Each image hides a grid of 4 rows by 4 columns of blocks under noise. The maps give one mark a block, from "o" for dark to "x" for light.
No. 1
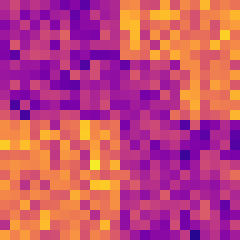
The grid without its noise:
ooxx
ooox
xxoo
xxoo
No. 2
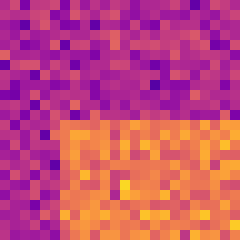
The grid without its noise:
oooo
oooo
oxxx
oxxx
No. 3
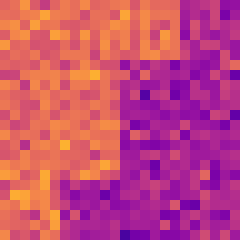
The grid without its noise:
xxxo
xxoo
xxoo
xooo
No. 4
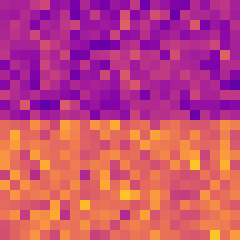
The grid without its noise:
oooo
oooo
xxxx
xxxx
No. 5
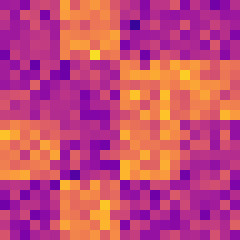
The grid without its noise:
oxoo
ooxx
xoxo
oxoo
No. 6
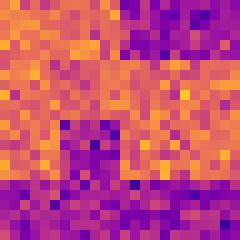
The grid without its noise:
xxoo
xxxx
xoxx
oooo
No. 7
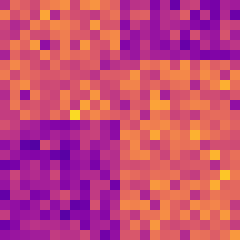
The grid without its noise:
xxoo
xxxx
ooxx
ooxx
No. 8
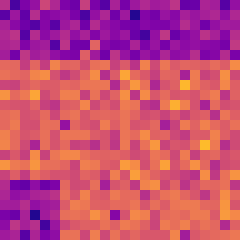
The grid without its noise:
oooo
xxxx
xxxx
oxxx
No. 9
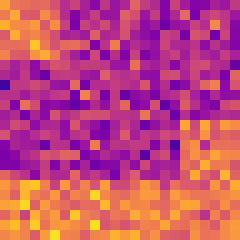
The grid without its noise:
xooo
oooo
ooox
xxxx
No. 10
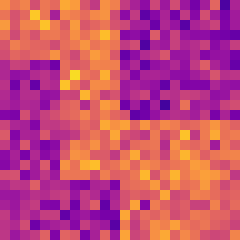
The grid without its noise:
xxoo
oxoo
oxxx
ooxx
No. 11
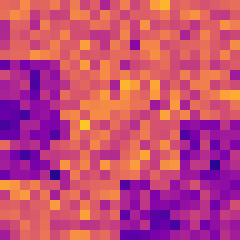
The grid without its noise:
xxxx
oxxx
oxxo
xxoo
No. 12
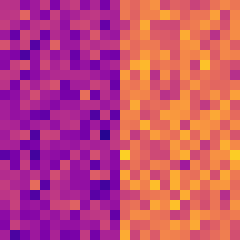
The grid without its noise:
ooxx
ooxx
ooxx
ooxx
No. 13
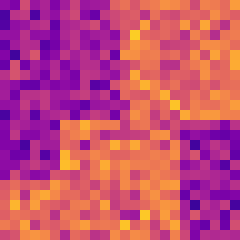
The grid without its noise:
ooxx
ooxx
oxxo
xxxo
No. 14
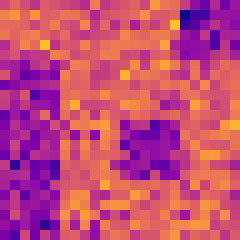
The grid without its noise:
xxxo
oxxx
oxox
oxxx
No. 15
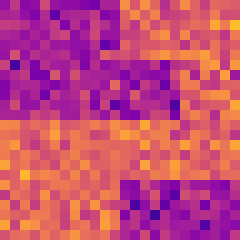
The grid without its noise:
ooxx
ooox
xxxx
xxoo
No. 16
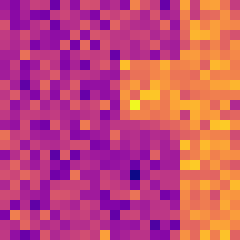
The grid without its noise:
ooox
ooxx
ooox
ooox
